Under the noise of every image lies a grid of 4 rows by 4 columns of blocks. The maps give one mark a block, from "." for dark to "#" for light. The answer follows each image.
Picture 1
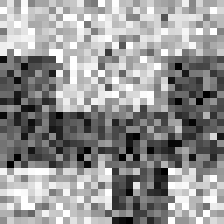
####
.##.
....
##.#
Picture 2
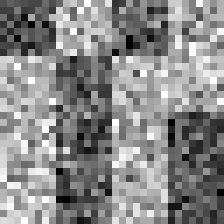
.#.#
#.##
#.#.
#.#.
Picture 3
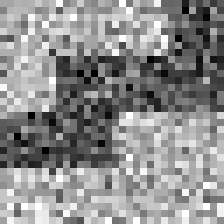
###.
#...
..##
####
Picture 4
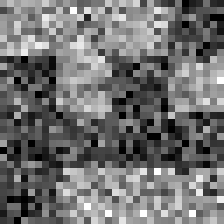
###.
.#.#
....
.###
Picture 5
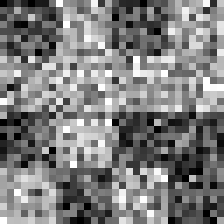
.#.#
####
.#..
#.#.
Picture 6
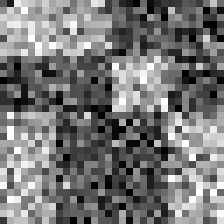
##..
..#.
#..#
#..#
